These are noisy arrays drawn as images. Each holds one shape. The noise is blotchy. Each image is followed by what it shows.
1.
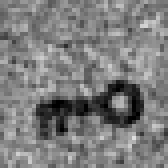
dark key
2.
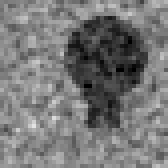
dark light bulb
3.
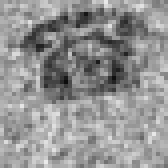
dark telephone
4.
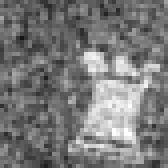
light chess rook
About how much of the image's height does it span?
two thirds
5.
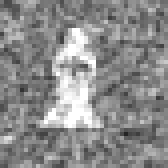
light chess bishop
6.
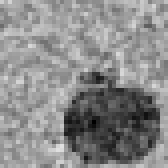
dark apple
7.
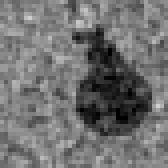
dark pear
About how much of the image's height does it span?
two thirds
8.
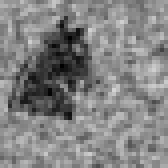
dark chess knight
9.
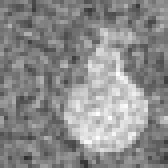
light pear
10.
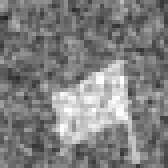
light flag
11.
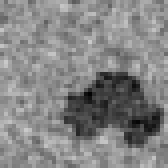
dark car
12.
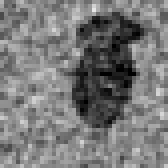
dark footprint
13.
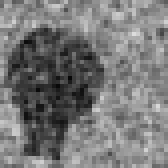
dark light bulb
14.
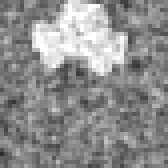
light car
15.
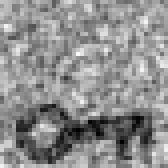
dark key
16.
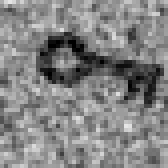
dark key
